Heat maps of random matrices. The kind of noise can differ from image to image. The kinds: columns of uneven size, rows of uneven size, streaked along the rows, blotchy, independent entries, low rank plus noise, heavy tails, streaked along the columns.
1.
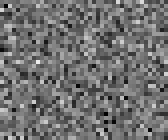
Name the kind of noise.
independent entries
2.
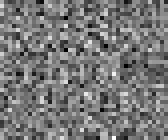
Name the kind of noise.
low rank plus noise
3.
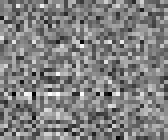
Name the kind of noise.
low rank plus noise
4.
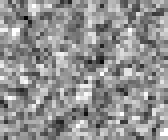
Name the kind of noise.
blotchy
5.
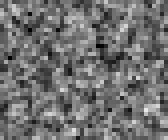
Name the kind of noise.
blotchy
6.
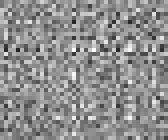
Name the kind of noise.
low rank plus noise
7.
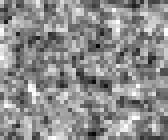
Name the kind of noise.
blotchy
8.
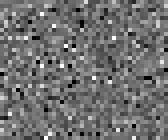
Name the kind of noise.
heavy tails
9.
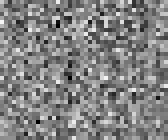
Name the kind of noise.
low rank plus noise
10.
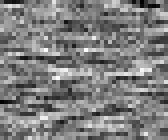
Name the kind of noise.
streaked along the rows
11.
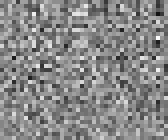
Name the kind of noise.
low rank plus noise
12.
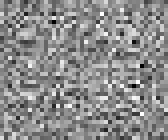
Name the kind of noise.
low rank plus noise
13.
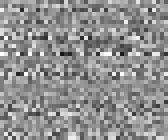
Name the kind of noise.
rows of uneven size
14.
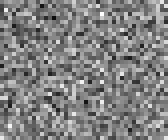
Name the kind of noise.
independent entries
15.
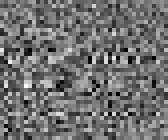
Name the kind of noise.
low rank plus noise
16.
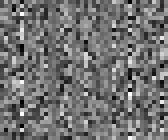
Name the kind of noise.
columns of uneven size
